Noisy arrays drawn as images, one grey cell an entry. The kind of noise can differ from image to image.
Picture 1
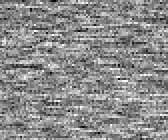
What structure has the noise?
streaked along the rows
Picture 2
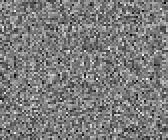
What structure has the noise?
low rank plus noise
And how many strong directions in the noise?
five to eight
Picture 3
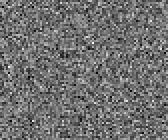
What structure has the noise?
low rank plus noise
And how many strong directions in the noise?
two
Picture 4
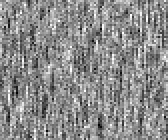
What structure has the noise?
streaked along the columns
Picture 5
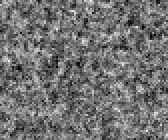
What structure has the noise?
blotchy
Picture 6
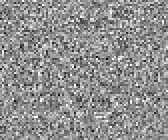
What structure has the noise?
low rank plus noise
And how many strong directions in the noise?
five to eight
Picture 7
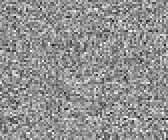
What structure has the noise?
low rank plus noise
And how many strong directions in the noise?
three or four
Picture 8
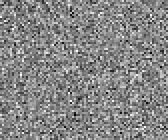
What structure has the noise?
low rank plus noise
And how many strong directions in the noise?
two
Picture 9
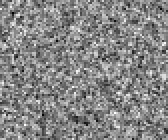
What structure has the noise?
blotchy
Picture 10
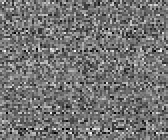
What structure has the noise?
rows of uneven size
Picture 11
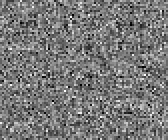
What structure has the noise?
low rank plus noise
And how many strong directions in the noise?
three or four
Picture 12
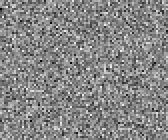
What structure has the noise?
independent entries
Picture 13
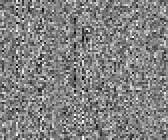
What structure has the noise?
columns of uneven size
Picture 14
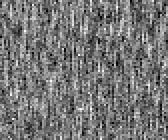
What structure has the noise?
streaked along the columns
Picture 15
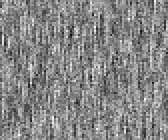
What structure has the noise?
streaked along the columns
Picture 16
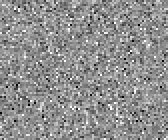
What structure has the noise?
heavy tails
